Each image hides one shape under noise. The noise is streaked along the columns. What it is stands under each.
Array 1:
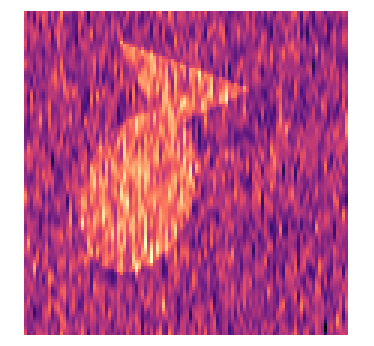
fish
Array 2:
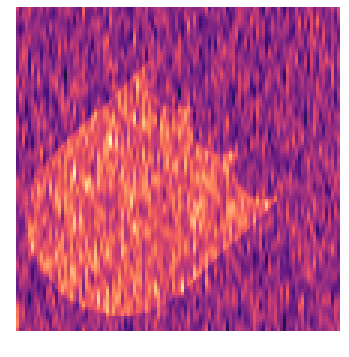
ghost
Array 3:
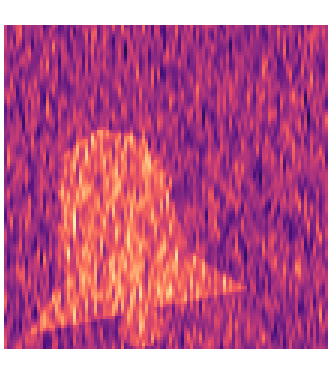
bell
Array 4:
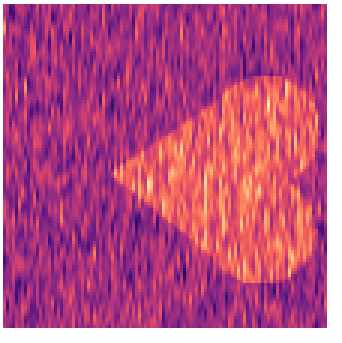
heart
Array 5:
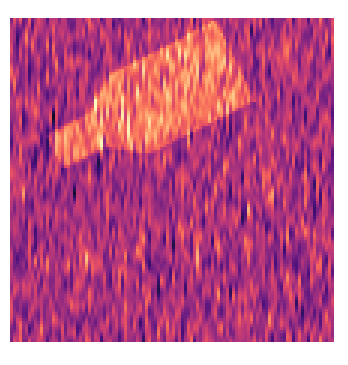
bottle
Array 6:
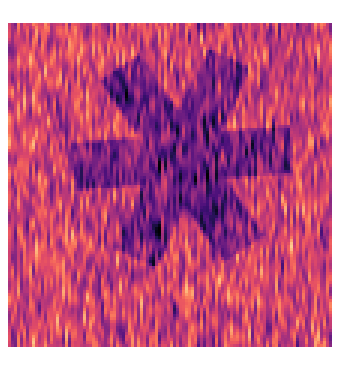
asterisk
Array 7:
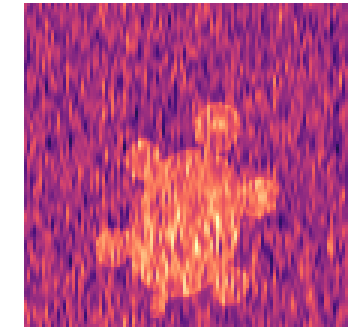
turtle
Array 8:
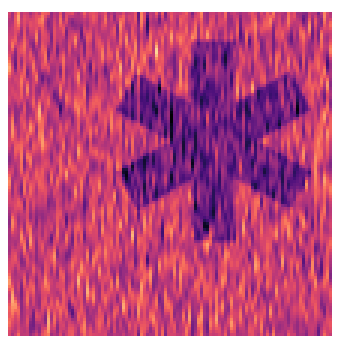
asterisk
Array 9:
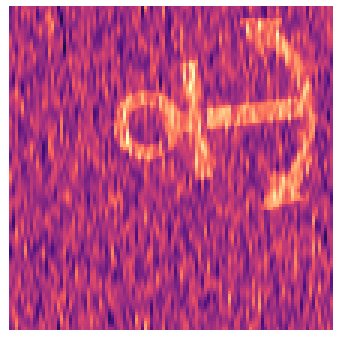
anchor
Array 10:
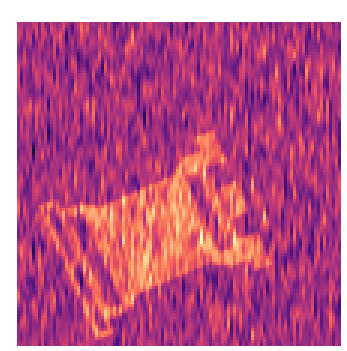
chess rook
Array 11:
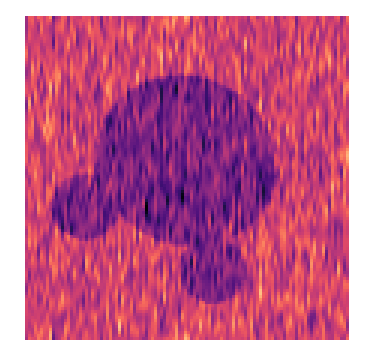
bear's head
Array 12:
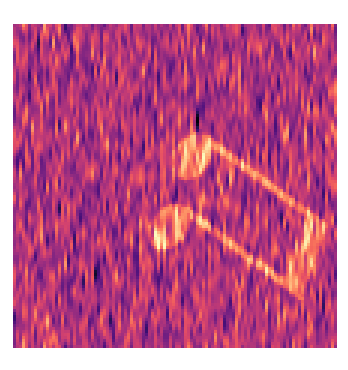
pair of musical notes
